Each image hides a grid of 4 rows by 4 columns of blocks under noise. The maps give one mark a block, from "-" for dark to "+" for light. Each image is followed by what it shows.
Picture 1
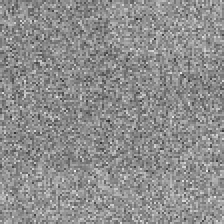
- - + +
- - - -
- - - +
+ + + +
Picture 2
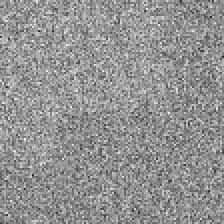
+ + + -
+ + + -
+ - - -
- - - -
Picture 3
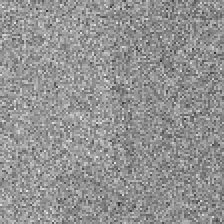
+ + - -
+ + - -
+ + - -
+ - - -
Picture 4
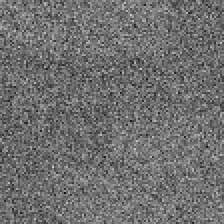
+ + + -
- - - -
- - + +
- + + +
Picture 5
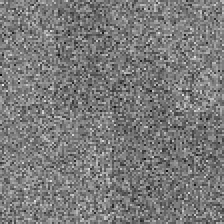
+ - + +
+ - - +
+ + - -
+ + - -
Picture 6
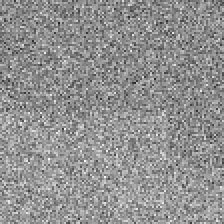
- - - -
- - - -
+ + + -
+ + + +
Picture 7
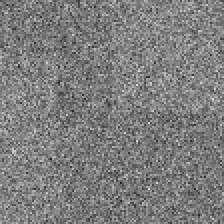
- - + +
+ - + +
+ - - -
+ - - -
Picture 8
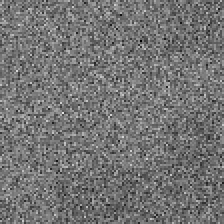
+ + + -
+ + + +
+ + + -
+ - - -
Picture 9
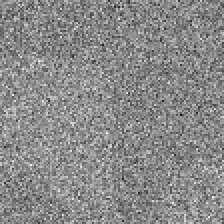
- - - -
+ + - -
+ + - -
- + - +
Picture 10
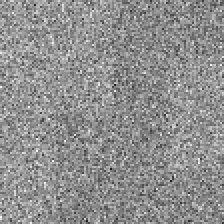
+ + - -
+ + - +
+ - - +
+ - - -
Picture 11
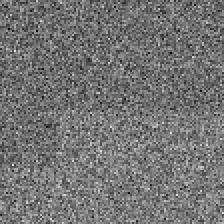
- - - -
- - - -
- + + +
+ + + +
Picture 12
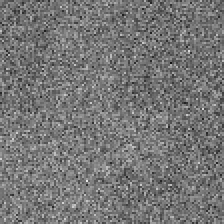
- + - -
- + - -
+ + + -
+ + - -
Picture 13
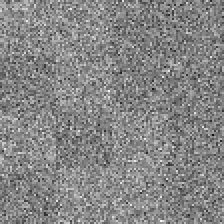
+ + - -
- + - -
+ - + -
- + + -
